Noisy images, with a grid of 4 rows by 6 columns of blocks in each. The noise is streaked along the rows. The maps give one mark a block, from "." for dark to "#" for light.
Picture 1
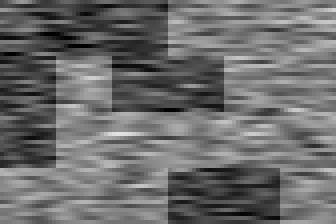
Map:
. . . # # #
. # . . # #
. # # # # #
# # # . . #
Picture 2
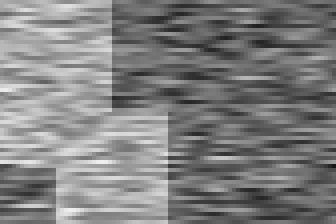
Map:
# # . . . .
# # . . . .
# # # . . .
. # # . . .
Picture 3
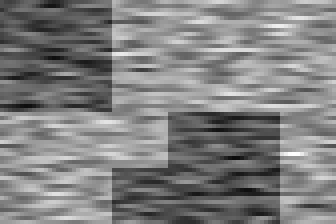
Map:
. . # # # #
. . # # # #
# # # . . #
# # . . . #
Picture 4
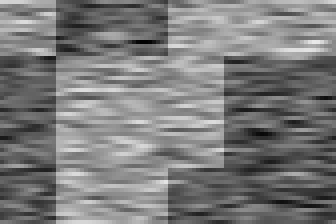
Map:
# . . # # #
. # # # . .
. # # # . .
. # # . . .
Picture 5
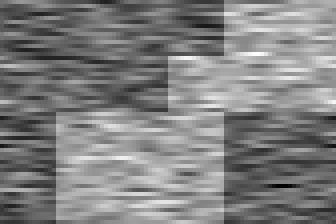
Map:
. . . . # #
. . . # # #
. # # # . .
. # # # . .
